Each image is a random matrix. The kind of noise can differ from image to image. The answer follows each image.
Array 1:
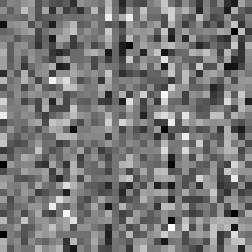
columns of uneven size
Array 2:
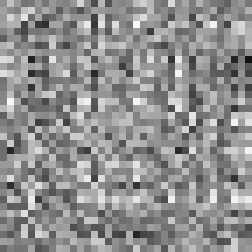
low rank plus noise
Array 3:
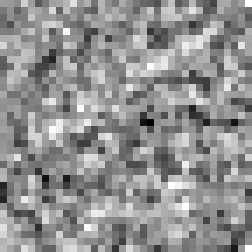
blotchy
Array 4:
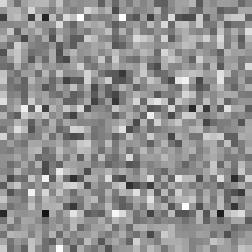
low rank plus noise
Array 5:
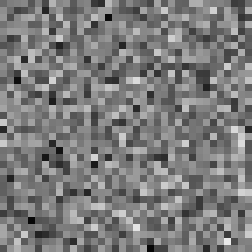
independent entries
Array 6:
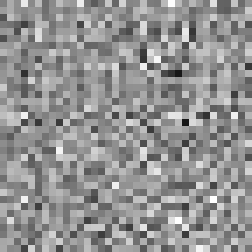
low rank plus noise
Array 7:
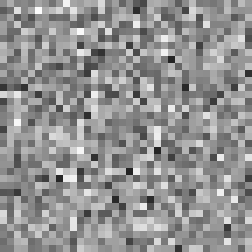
independent entries
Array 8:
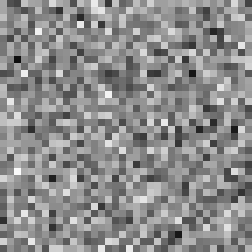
independent entries
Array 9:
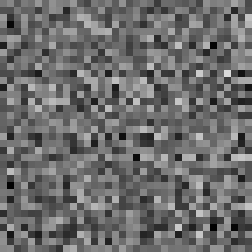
low rank plus noise
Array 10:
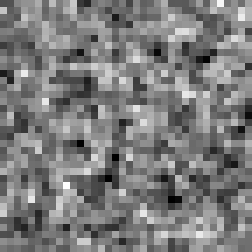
blotchy
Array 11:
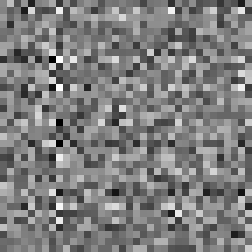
low rank plus noise
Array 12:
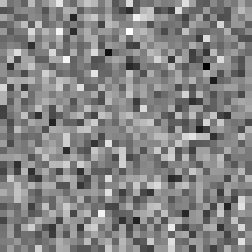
independent entries
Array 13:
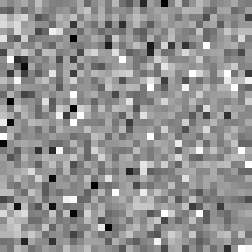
heavy tails
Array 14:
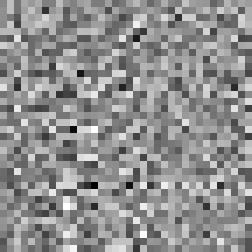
low rank plus noise
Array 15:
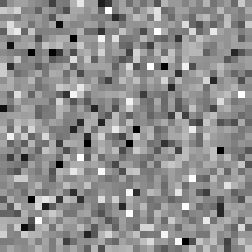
heavy tails
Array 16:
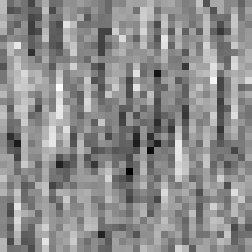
streaked along the columns
